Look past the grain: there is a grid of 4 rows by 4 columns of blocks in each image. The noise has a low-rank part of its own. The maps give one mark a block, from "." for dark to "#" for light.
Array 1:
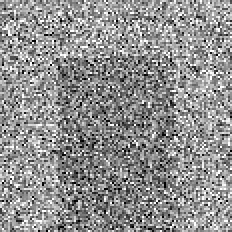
# # # #
# . . #
# . . #
# . . #
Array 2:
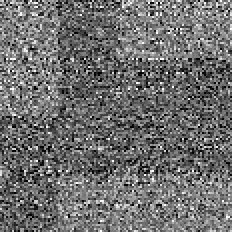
# . # #
# . . .
. . . .
. # # #
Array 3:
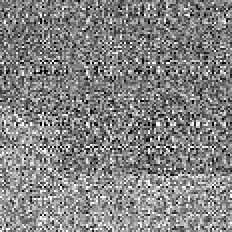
. . . .
. . . .
# . . .
# # # #
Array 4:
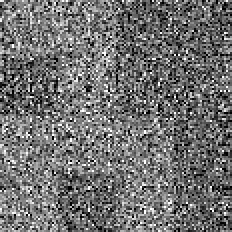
# # . .
. # . .
# # # .
# . # .
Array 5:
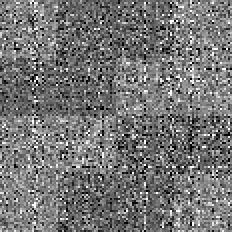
# . . #
. . # #
# # . .
# . . #
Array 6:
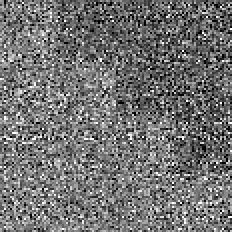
# . . .
# # . .
# # # .
# # # #
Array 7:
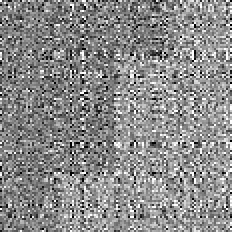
. . . #
. . # #
. . # #
. # # #
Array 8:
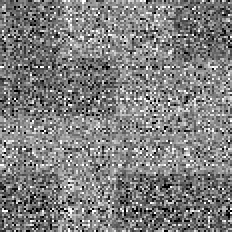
. # # .
. . # #
# # # #
. # . .
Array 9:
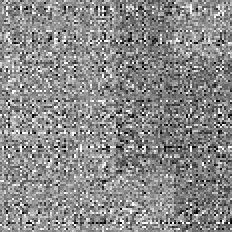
# # . #
# # . .
# # . .
# # # .
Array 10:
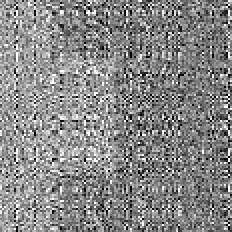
# . . .
# # . .
# # . .
# . . .
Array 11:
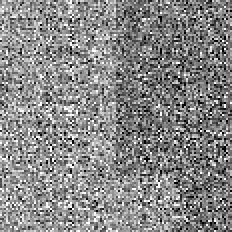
# # . .
# # . .
# # . .
# # # .
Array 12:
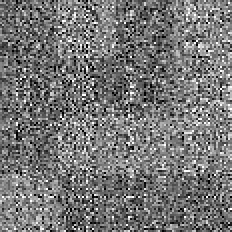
. # . #
. . . #
. # # #
# . . .
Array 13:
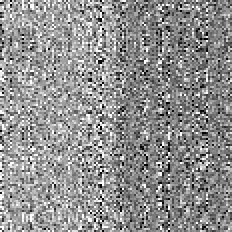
# # . .
# # . .
# # . .
# # . .
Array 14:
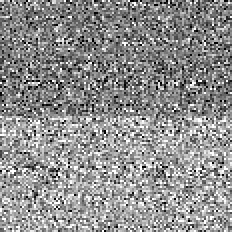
. . . .
. . . .
# # # #
# # # #
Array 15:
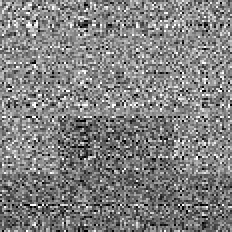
# # # #
# # # #
# . . #
. . . .
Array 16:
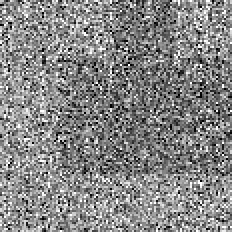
# # . #
# . . .
# . . .
# # # #
